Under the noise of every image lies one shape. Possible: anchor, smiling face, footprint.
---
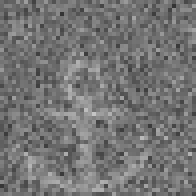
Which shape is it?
anchor
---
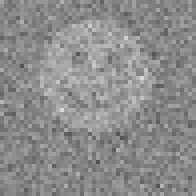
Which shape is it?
smiling face
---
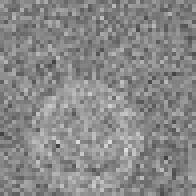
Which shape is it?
smiling face
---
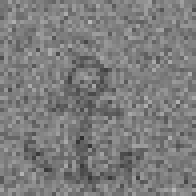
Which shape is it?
anchor
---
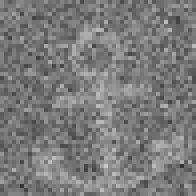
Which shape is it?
anchor
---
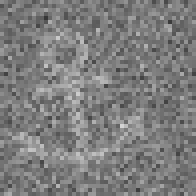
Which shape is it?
anchor
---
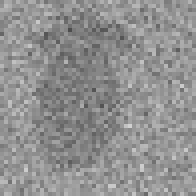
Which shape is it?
footprint
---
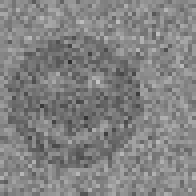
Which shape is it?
smiling face
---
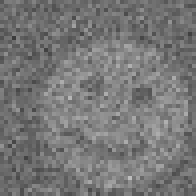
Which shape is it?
smiling face
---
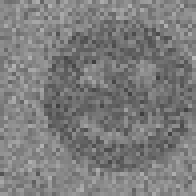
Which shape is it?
smiling face
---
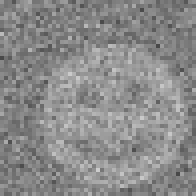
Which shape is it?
smiling face
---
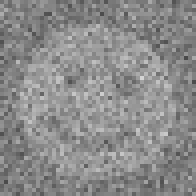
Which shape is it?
smiling face
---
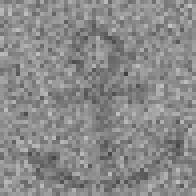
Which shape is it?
anchor
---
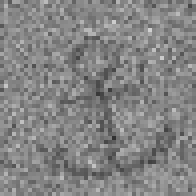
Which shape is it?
anchor
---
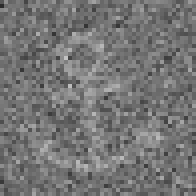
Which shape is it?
anchor
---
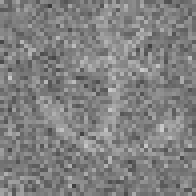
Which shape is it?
anchor
